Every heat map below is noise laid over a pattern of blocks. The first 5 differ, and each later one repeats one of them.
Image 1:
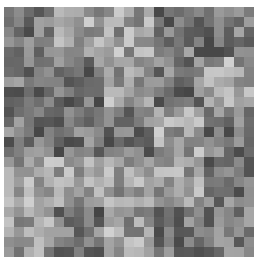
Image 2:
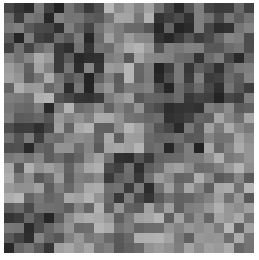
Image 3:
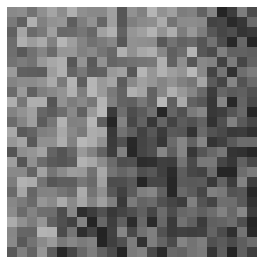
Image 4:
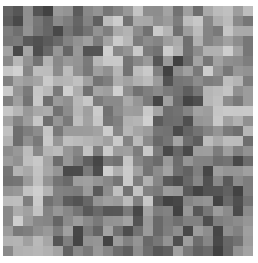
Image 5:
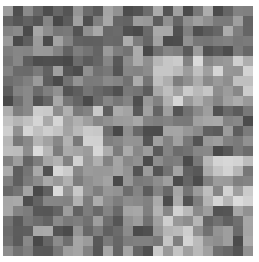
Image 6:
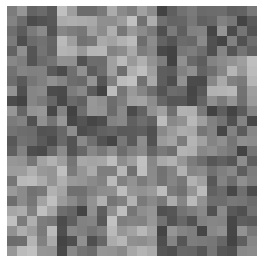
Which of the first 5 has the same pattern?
1
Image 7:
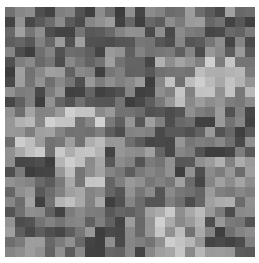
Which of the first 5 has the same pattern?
5
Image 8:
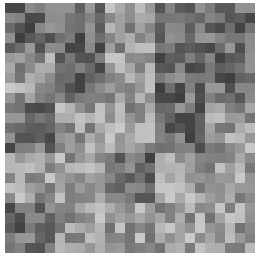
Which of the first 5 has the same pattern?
2
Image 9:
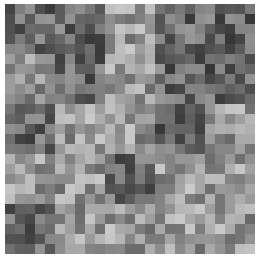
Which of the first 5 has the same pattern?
2
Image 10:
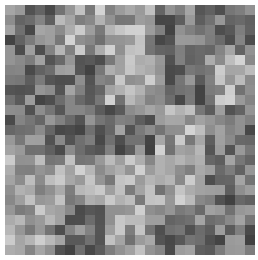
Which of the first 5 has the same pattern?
1
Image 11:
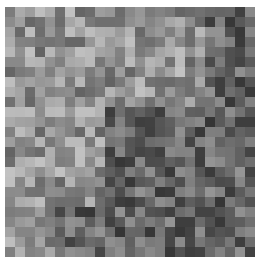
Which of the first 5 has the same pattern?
3
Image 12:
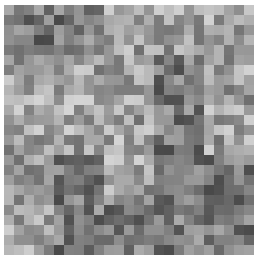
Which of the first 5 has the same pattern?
4
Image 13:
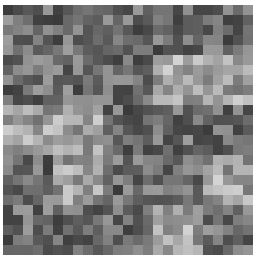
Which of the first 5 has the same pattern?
5
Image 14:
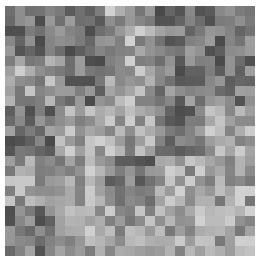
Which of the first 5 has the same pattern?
2
